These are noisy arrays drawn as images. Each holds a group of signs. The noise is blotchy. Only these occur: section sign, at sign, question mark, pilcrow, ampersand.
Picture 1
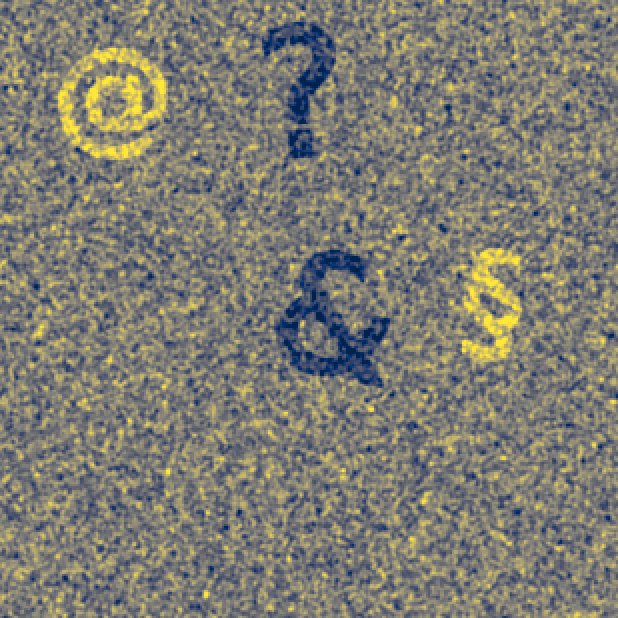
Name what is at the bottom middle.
nothing
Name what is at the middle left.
nothing
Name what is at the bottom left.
nothing
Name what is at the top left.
at sign
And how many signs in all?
4
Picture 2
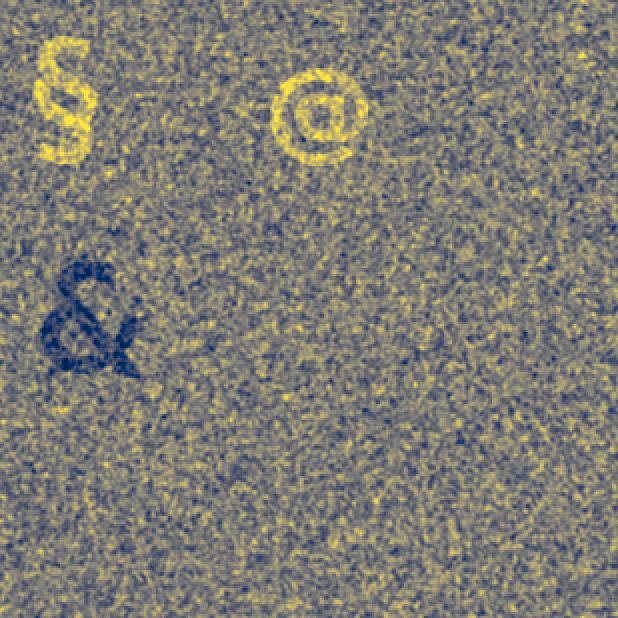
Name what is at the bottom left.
nothing
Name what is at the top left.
section sign
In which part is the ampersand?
middle left
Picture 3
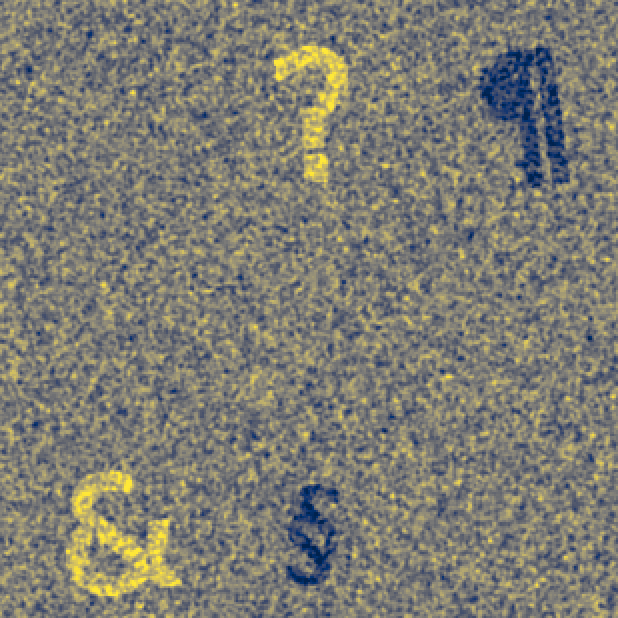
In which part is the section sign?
bottom middle
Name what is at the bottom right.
nothing
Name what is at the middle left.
nothing
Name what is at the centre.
nothing
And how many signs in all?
4
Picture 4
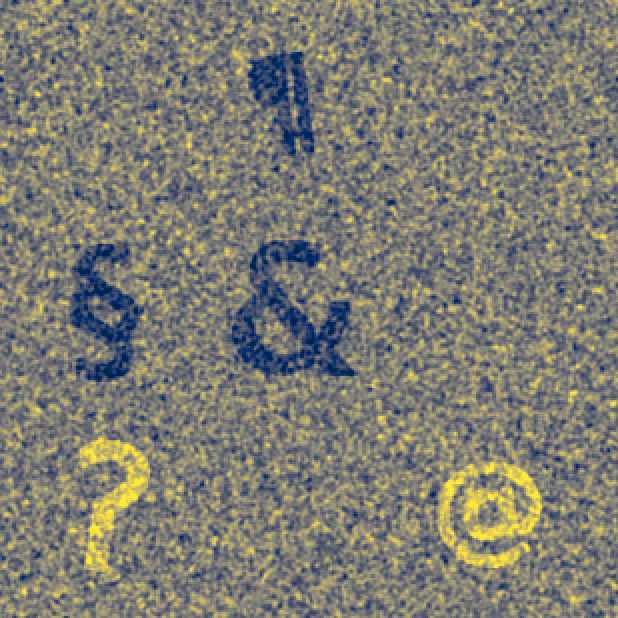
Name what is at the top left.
nothing
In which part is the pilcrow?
top middle
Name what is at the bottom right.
at sign
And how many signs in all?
5
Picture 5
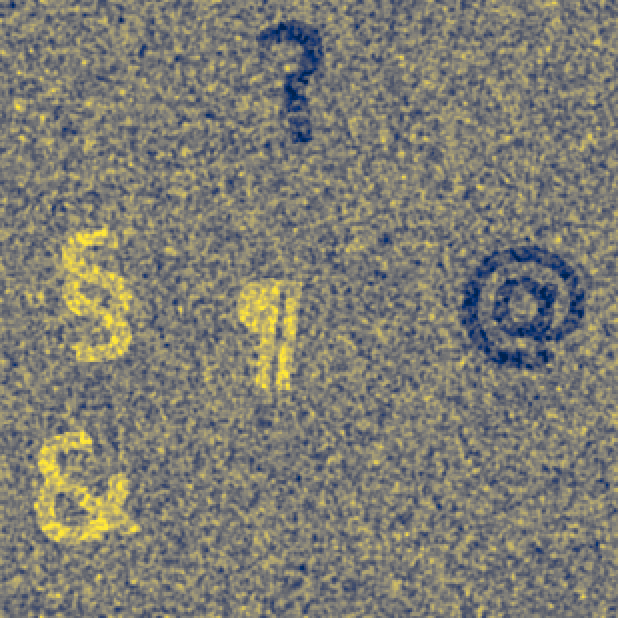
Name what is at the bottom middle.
nothing
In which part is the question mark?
top middle
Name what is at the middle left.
section sign
